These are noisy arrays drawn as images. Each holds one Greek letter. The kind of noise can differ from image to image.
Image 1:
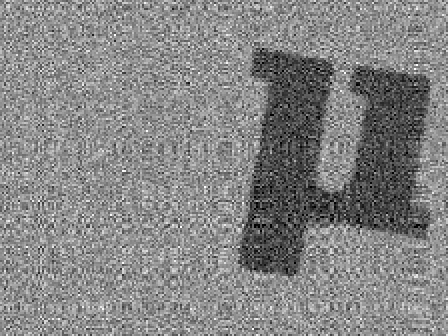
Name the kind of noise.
low rank plus noise
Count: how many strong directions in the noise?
one
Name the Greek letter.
mu
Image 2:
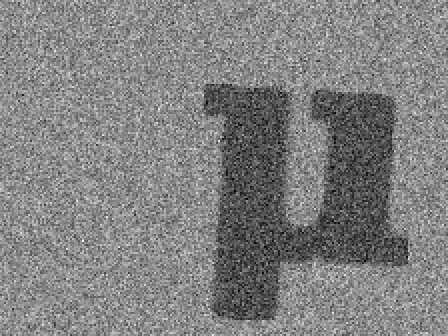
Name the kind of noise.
independent entries
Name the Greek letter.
mu
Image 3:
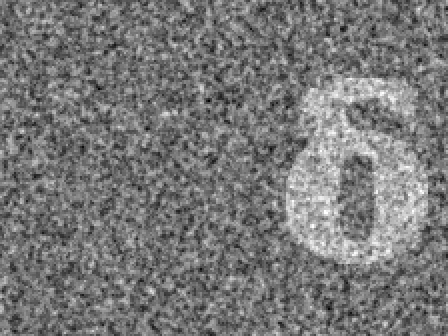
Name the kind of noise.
blotchy
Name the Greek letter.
delta
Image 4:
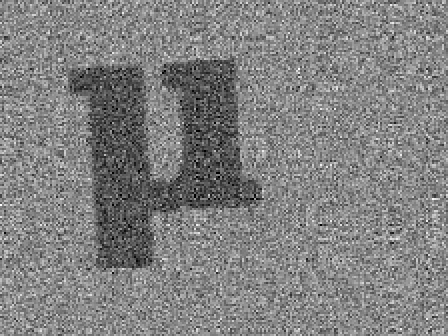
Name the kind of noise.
low rank plus noise
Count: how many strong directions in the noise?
five to eight
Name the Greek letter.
mu
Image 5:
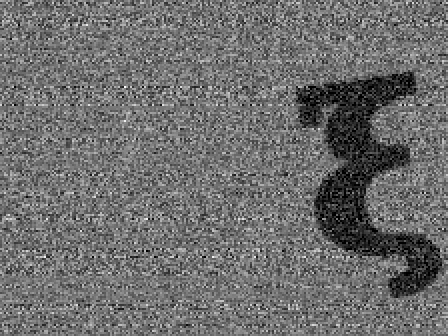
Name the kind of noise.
rows of uneven size
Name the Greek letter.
xi
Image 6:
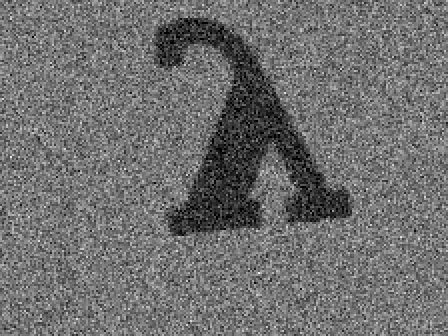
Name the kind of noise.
independent entries
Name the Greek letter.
lambda
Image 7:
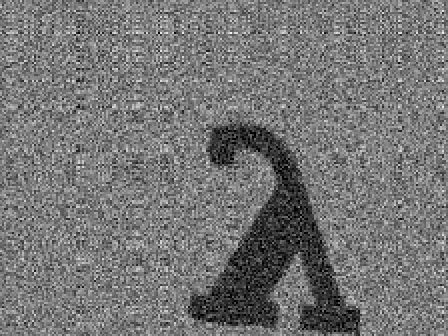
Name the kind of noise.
low rank plus noise
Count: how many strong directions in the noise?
one
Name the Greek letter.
lambda
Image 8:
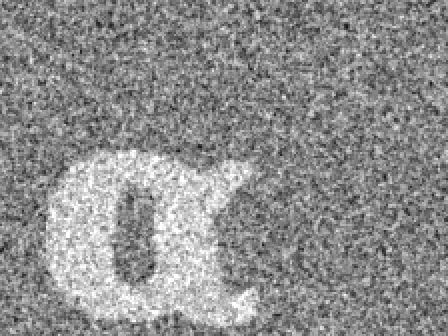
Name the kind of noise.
blotchy
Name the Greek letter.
alpha
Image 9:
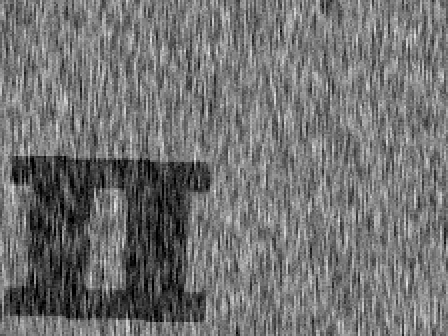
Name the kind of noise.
streaked along the columns
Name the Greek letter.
pi
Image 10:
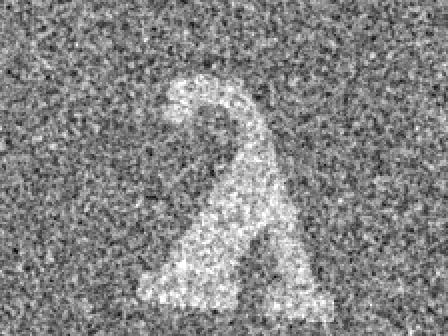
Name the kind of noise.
blotchy
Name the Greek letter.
lambda
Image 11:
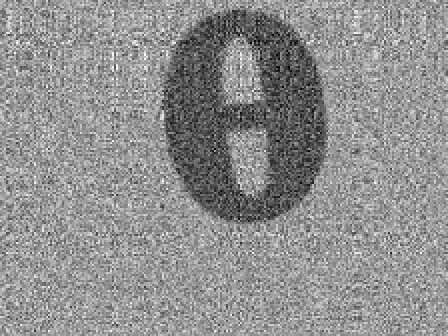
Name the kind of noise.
low rank plus noise
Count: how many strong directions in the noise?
three or four
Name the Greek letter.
theta
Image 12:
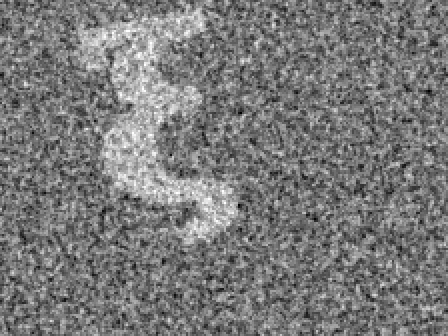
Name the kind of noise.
blotchy
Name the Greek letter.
xi
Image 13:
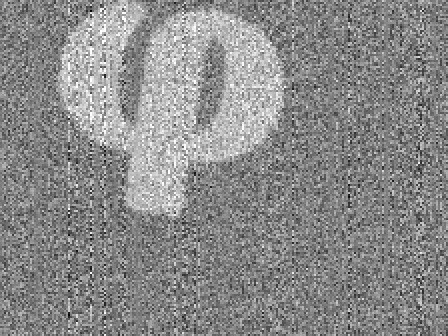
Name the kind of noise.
columns of uneven size
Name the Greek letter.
phi
